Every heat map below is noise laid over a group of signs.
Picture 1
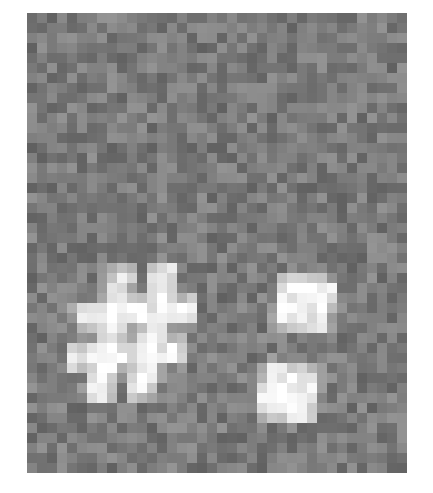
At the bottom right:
colon
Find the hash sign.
bottom left
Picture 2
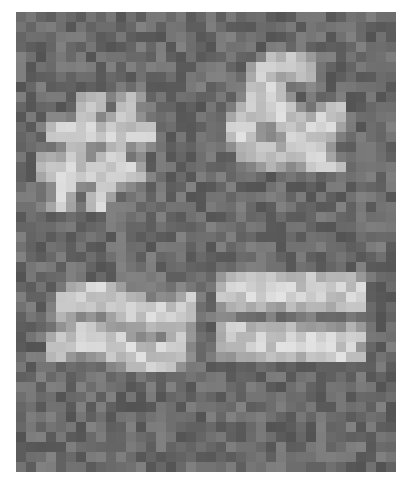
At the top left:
hash sign
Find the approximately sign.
bottom left
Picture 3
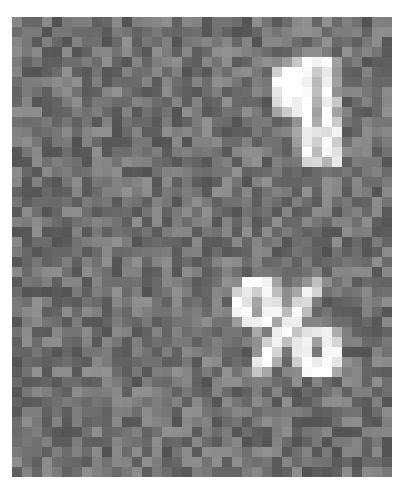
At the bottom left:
nothing
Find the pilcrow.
top right
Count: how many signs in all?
2
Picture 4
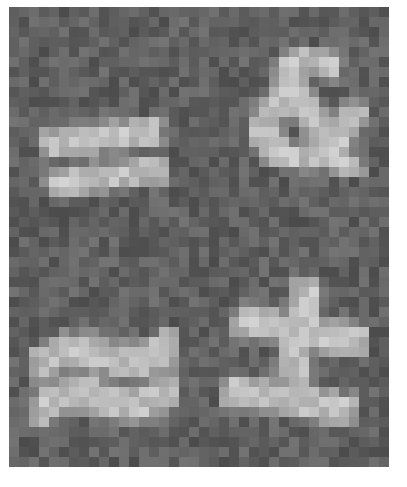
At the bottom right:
plus-minus sign
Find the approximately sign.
bottom left
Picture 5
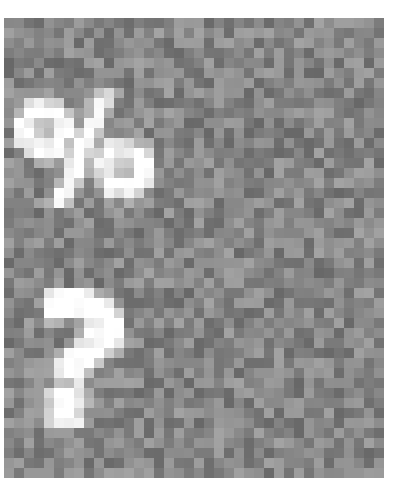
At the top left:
percent sign
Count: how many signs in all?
2
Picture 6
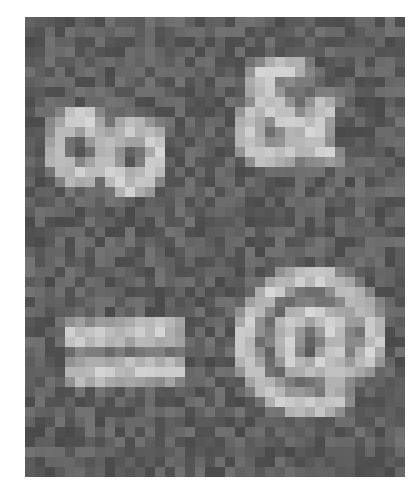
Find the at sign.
bottom right
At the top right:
ampersand
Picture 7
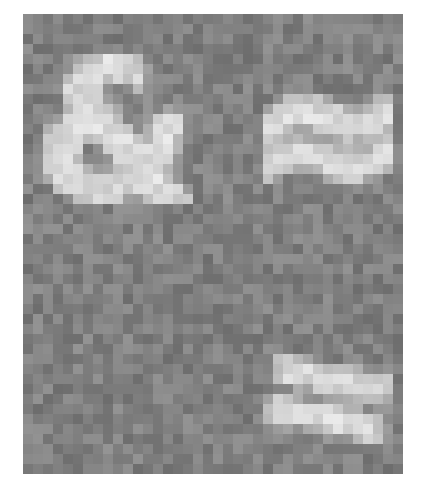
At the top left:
ampersand
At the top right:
approximately sign
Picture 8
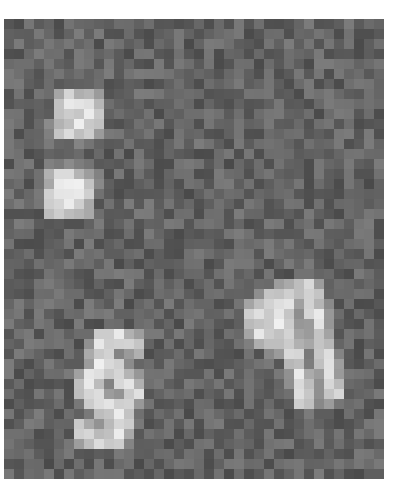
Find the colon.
top left
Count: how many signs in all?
3
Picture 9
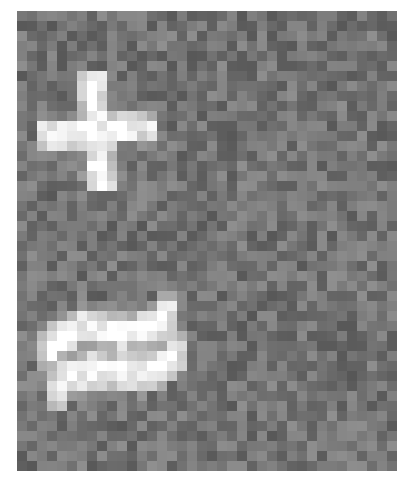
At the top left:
plus sign
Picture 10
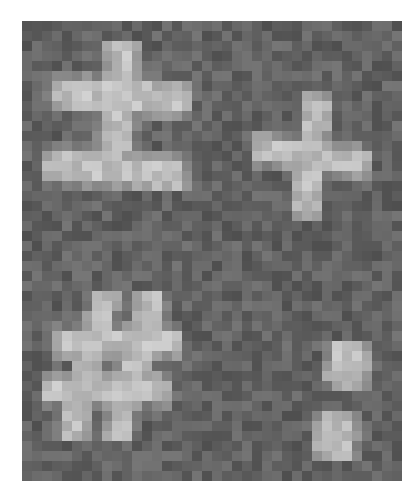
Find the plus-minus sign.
top left
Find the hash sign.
bottom left
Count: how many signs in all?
4
